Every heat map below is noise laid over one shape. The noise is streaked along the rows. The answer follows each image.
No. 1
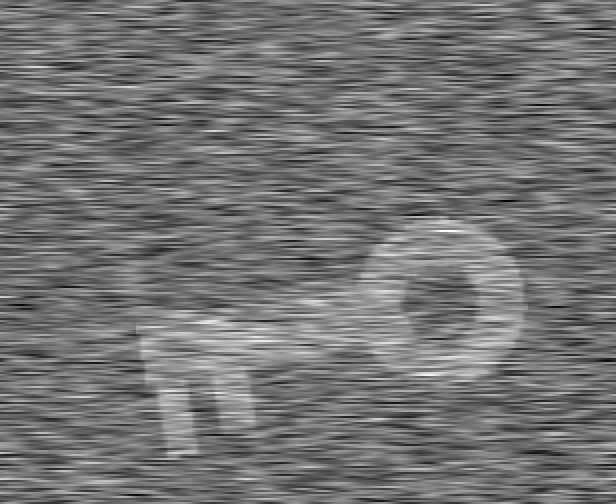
light key
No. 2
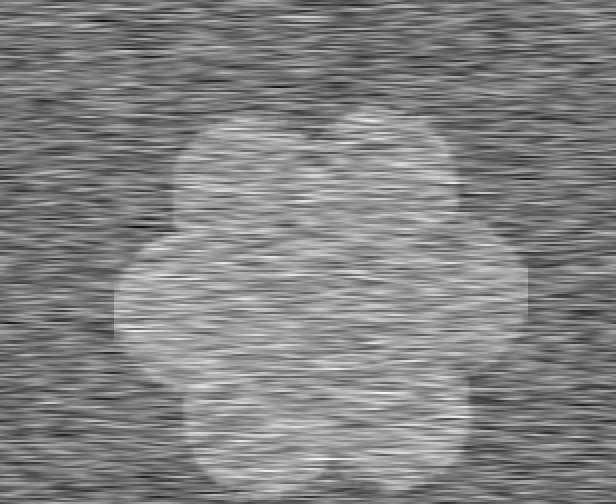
light flower
